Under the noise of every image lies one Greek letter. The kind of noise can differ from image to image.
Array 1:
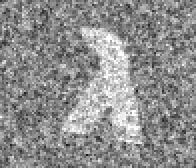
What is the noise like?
blotchy
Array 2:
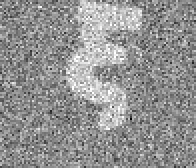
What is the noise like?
independent entries
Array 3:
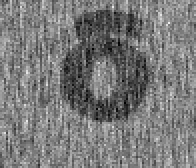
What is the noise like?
streaked along the columns
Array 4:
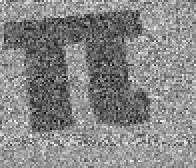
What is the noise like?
rows of uneven size
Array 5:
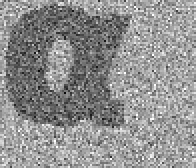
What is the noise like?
low rank plus noise
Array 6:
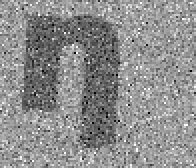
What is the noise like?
heavy tails
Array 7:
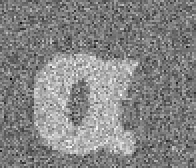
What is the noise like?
low rank plus noise
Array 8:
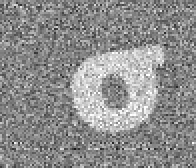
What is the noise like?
rows of uneven size
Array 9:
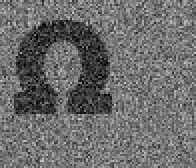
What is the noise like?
low rank plus noise
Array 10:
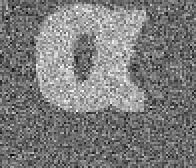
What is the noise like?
low rank plus noise
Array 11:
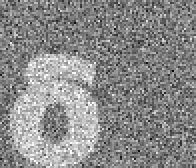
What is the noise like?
independent entries
